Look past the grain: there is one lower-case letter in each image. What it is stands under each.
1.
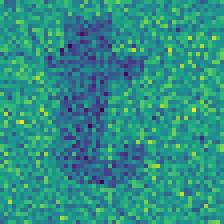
t
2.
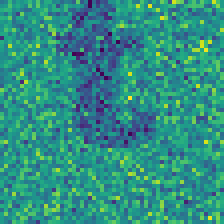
t
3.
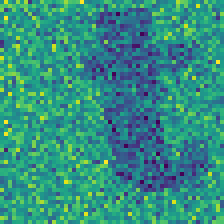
t
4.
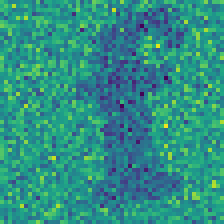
f
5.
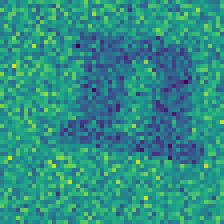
n
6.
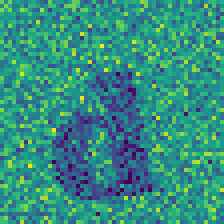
d
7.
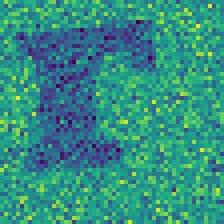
r
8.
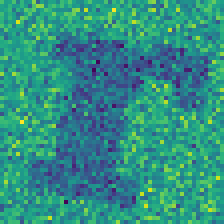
r
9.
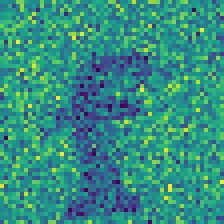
f
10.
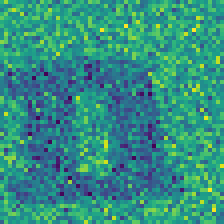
n
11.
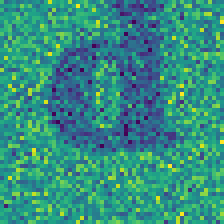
d
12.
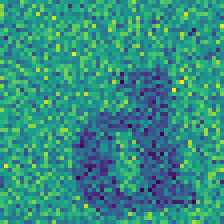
d
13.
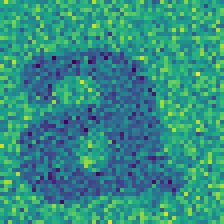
a
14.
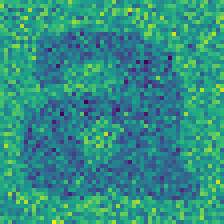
a
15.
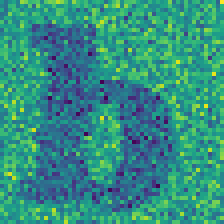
b
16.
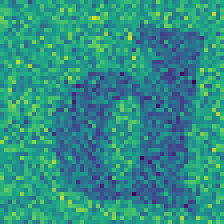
d
